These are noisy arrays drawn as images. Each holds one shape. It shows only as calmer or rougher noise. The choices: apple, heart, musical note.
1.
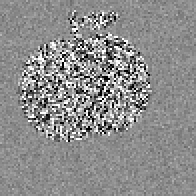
rough apple
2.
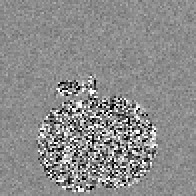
rough apple
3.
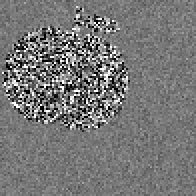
rough apple
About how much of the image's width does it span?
two thirds
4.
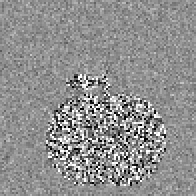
rough apple
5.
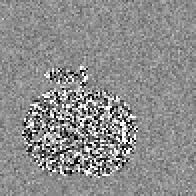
rough apple
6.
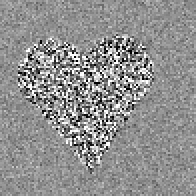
rough heart
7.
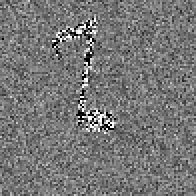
rough musical note
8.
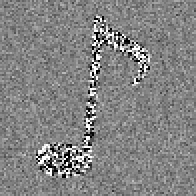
rough musical note
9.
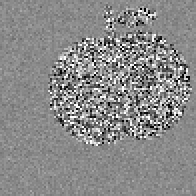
rough apple
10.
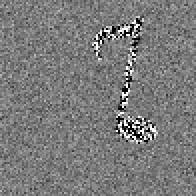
rough musical note
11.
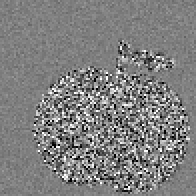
rough apple
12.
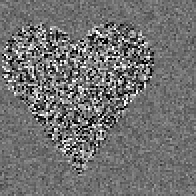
rough heart
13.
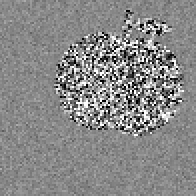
rough apple
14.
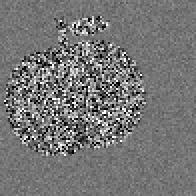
rough apple
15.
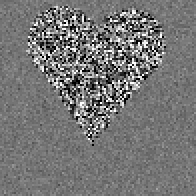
rough heart
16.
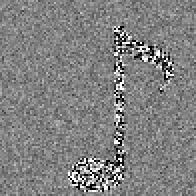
rough musical note
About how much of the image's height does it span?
nearly all
